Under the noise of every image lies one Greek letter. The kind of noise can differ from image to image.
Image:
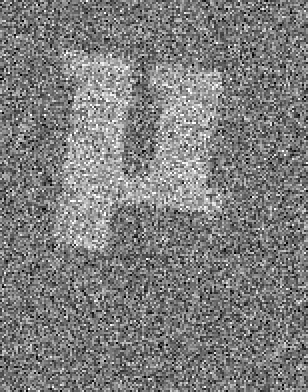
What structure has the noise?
independent entries
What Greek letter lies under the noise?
mu
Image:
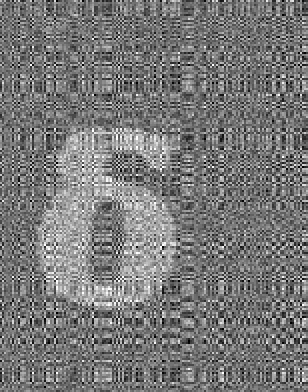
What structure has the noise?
low rank plus noise
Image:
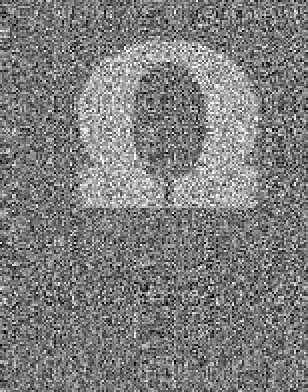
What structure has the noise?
low rank plus noise
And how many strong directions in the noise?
five to eight
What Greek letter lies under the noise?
omega
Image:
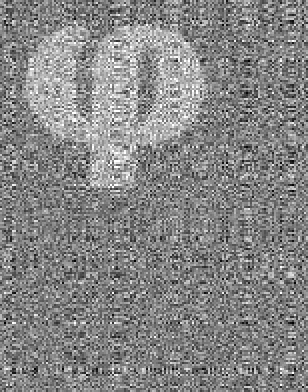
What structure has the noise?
low rank plus noise
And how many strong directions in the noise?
three or four
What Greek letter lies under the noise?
phi
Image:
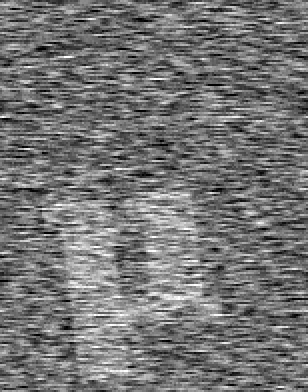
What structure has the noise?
streaked along the rows
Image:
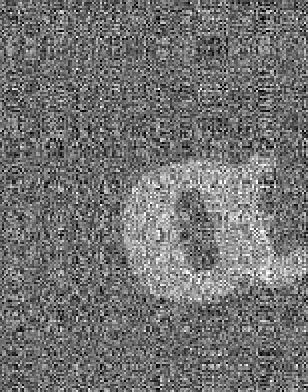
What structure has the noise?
low rank plus noise
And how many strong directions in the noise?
five to eight
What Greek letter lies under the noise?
alpha
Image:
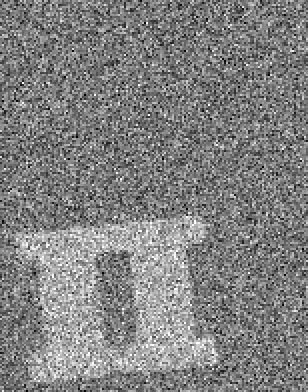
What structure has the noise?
independent entries
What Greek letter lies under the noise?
pi
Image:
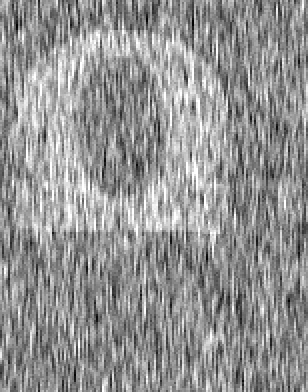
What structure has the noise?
streaked along the columns
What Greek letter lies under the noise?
omega
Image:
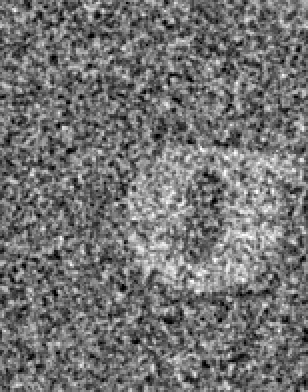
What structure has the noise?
blotchy
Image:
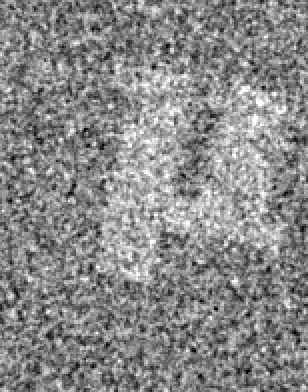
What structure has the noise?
blotchy
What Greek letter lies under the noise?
mu
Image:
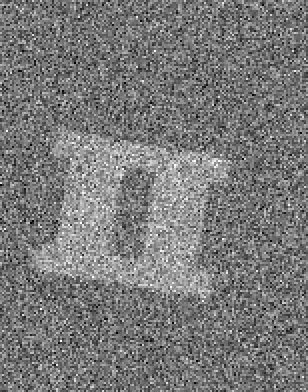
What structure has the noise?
independent entries
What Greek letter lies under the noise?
pi
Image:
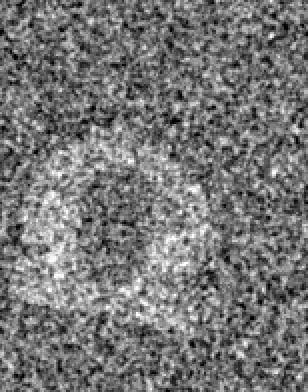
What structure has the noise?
blotchy
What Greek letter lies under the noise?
omega
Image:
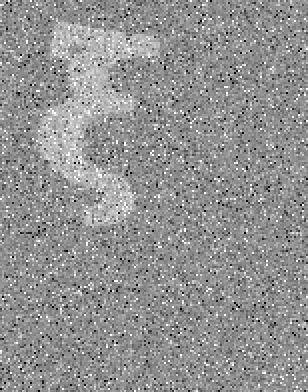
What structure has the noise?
heavy tails
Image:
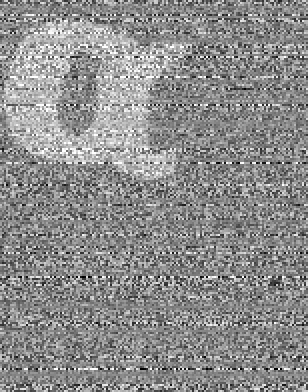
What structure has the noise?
rows of uneven size
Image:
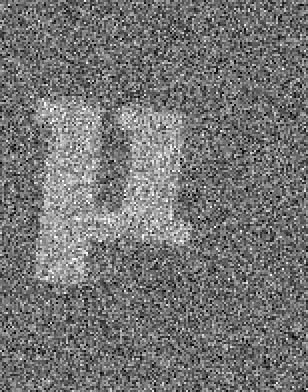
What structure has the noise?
independent entries
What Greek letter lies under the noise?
mu
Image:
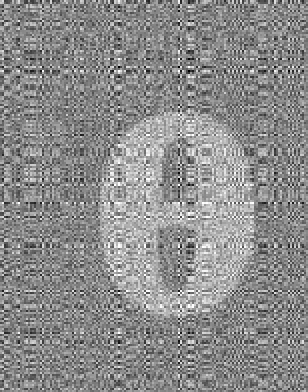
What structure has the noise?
low rank plus noise
